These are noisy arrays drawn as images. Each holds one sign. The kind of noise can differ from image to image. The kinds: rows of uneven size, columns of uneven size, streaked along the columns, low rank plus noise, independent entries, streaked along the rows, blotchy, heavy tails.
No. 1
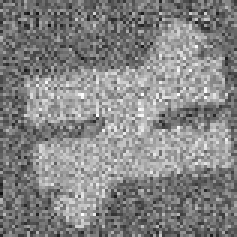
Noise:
low rank plus noise
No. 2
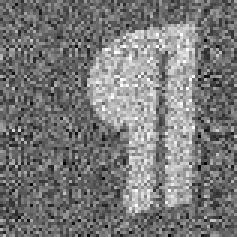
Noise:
low rank plus noise
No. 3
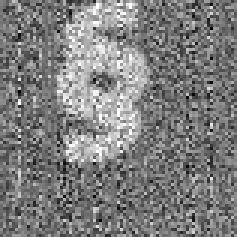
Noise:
columns of uneven size
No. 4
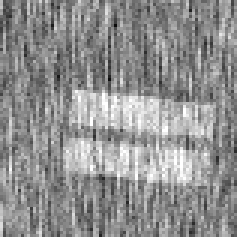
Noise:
streaked along the columns
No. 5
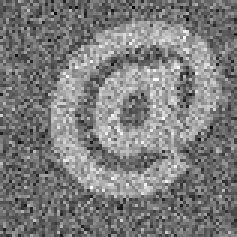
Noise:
independent entries
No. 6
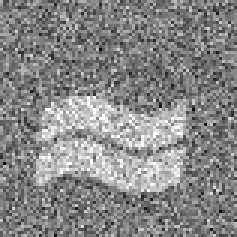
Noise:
independent entries
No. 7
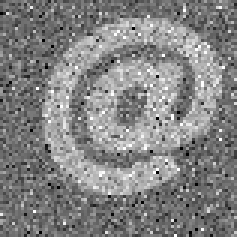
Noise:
heavy tails
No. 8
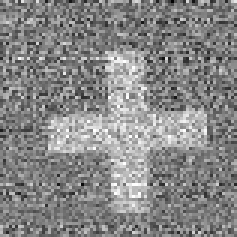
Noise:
rows of uneven size
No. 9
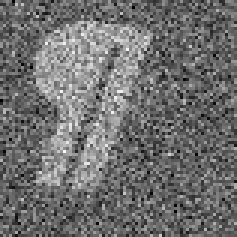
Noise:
independent entries
